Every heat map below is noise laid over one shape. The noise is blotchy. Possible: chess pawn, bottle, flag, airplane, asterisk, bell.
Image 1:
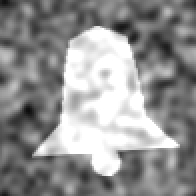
bell
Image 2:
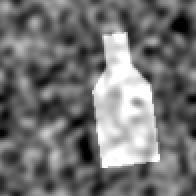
bottle
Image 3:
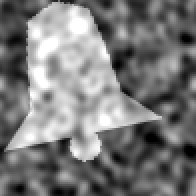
bell
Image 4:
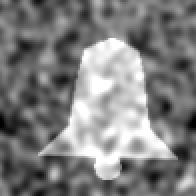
bell
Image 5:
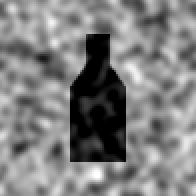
bottle
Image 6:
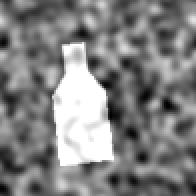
bottle
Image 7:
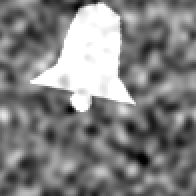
bell
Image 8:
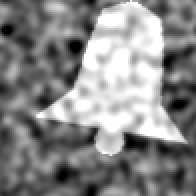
bell
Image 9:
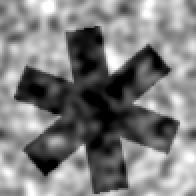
asterisk
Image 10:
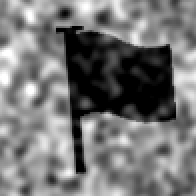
flag
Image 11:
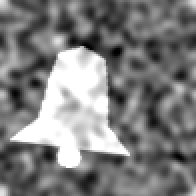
bell
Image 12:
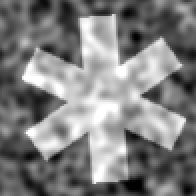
asterisk
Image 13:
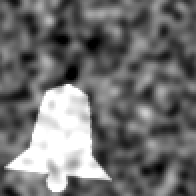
bell
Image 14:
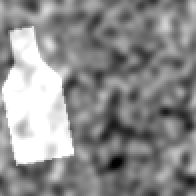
bottle
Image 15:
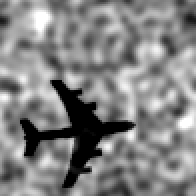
airplane
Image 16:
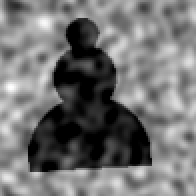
chess pawn
